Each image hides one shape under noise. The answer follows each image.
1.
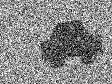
car
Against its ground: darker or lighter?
darker
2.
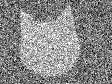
cat's head
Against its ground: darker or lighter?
lighter
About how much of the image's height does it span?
nearly all
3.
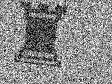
chess rook
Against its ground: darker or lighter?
darker
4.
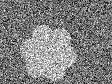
flower
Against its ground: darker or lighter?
lighter
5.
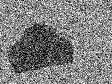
cloud
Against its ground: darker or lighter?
darker
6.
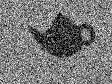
teapot
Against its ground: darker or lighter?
darker
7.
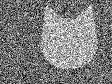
cat's head
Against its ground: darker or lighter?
lighter
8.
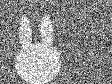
rabbit's head
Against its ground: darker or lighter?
lighter
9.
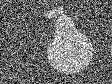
pear
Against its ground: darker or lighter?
lighter
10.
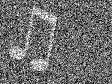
pair of musical notes
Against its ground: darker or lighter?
lighter
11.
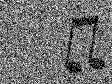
pair of musical notes
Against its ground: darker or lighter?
darker
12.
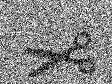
pair of scissors
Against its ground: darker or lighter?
darker
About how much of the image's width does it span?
two thirds
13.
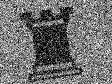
chess rook
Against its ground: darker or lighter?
darker
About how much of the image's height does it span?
nearly all
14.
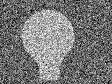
light bulb
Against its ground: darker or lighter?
lighter
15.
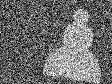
chess pawn
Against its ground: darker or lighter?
lighter
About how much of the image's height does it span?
nearly all
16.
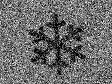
snowflake
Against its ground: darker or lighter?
darker
